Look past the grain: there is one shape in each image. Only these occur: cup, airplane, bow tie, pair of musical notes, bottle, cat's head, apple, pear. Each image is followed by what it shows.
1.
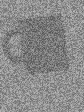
dark cup
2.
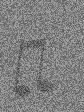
dark pair of musical notes
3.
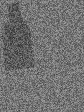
dark bottle
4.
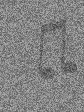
dark pair of musical notes
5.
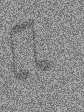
dark pair of musical notes
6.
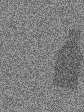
dark bottle
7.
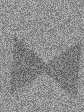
dark bow tie
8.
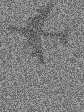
dark airplane
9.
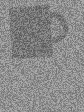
dark cup
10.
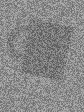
dark cup
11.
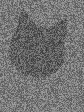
dark cat's head
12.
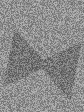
dark bow tie
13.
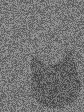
dark cat's head
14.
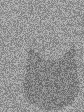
dark cat's head
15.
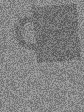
dark cup
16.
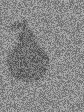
dark pear
